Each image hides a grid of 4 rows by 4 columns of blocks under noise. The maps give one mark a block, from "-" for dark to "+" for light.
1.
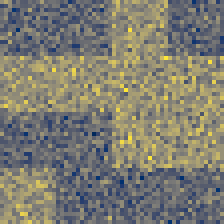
--+-
++++
--++
+---
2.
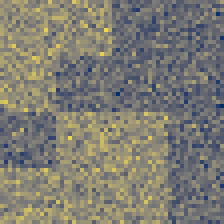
++--
+---
-++-
+++-
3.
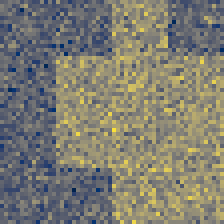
--+-
-+++
-+++
--++
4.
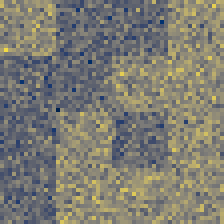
+--+
--++
-+-+
-+++
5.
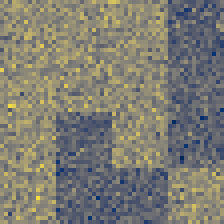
+++-
+++-
+-+-
+--+
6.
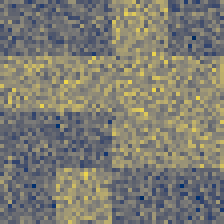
--+-
++++
--++
-+--
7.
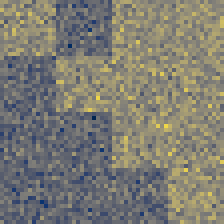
+-++
-+++
--++
---+
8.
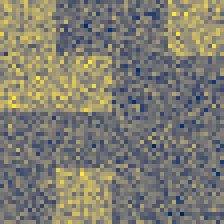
+--+
++--
----
-+--
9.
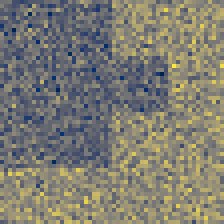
--++
---+
--++
++++
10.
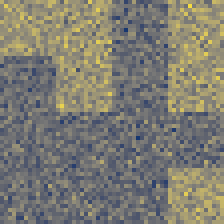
++-+
-+-+
----
---+
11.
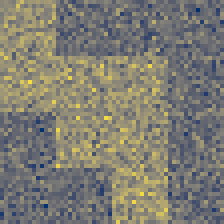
+---
+++-
-++-
--+-
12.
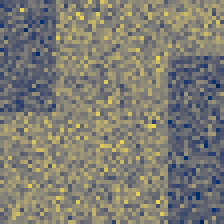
-+++
-++-
+++-
+++-
